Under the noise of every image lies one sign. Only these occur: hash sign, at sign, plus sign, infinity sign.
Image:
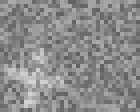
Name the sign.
plus sign
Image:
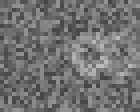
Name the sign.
infinity sign
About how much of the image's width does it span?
half
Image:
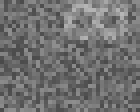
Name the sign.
infinity sign
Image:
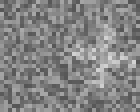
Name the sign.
plus sign
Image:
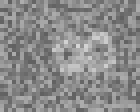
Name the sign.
infinity sign
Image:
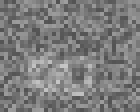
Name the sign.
infinity sign
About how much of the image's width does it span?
half
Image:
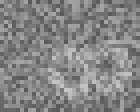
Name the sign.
infinity sign
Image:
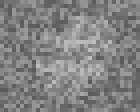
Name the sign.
hash sign
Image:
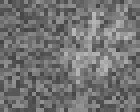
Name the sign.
hash sign
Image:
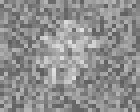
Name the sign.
hash sign
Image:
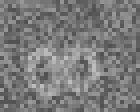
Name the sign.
infinity sign
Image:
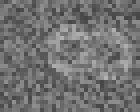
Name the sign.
infinity sign
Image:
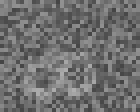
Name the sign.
infinity sign
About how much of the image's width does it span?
half
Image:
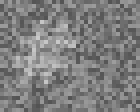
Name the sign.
hash sign
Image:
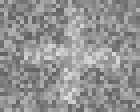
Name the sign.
plus sign
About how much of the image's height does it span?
nearly all
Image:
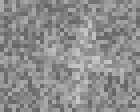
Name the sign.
plus sign
